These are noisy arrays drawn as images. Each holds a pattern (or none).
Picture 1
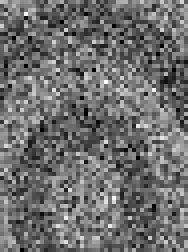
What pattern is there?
rings round one point
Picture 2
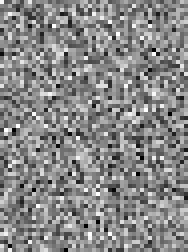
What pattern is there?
only noise
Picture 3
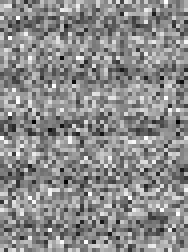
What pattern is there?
horizontal stripes
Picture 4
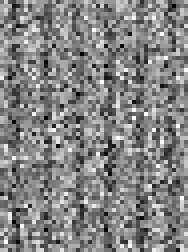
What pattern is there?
vertical stripes
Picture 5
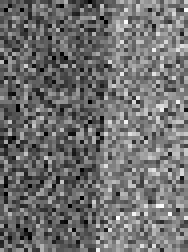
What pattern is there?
a sharp edge
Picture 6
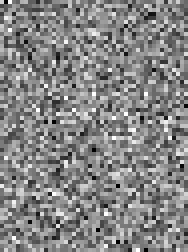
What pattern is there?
only noise
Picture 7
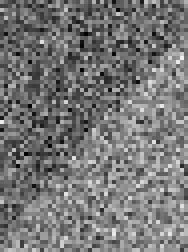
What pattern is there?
a sharp edge
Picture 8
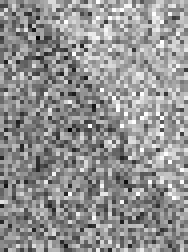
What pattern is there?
a sharp edge
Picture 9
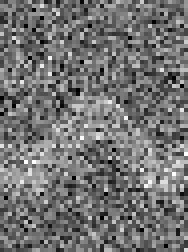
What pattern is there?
a wavy band
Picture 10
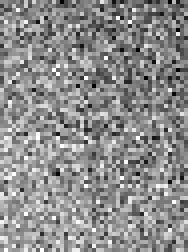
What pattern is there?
a smooth slope
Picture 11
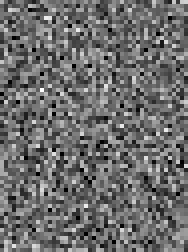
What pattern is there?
only noise
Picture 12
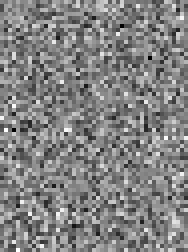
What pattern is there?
only noise
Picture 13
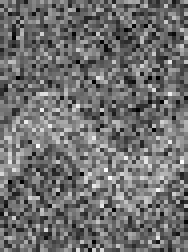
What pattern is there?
a wavy band
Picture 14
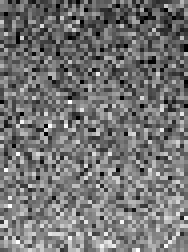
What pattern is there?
a smooth slope
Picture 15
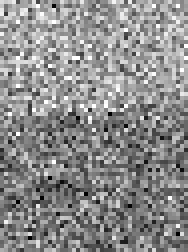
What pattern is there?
a sharp edge
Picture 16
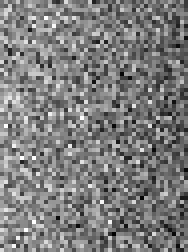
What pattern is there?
a smooth slope
